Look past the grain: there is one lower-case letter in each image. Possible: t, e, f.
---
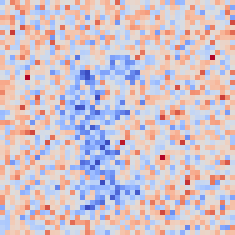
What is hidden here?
blue f
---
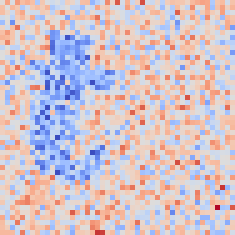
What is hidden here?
blue t
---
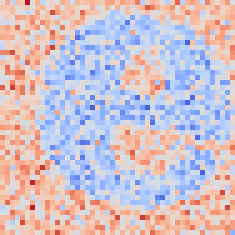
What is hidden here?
blue e
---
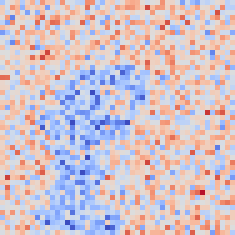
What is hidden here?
blue f
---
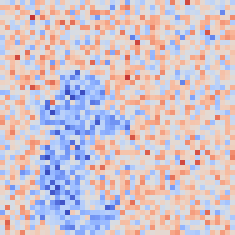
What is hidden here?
blue t
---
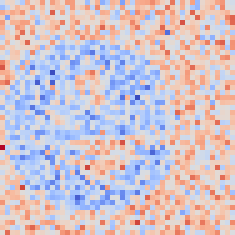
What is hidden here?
blue e
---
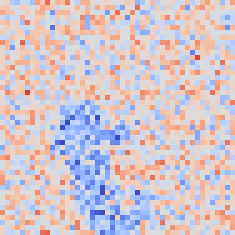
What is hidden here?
blue t
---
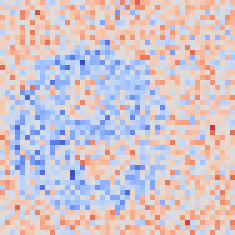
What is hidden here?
blue e
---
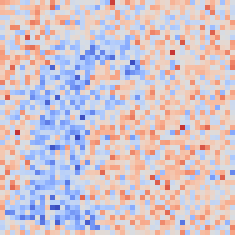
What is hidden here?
blue f
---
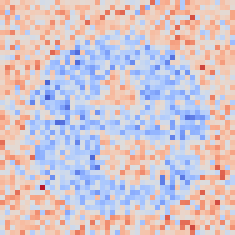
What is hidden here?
blue e
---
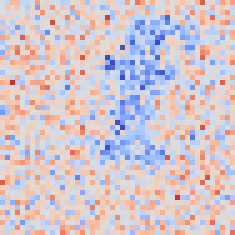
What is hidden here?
blue f
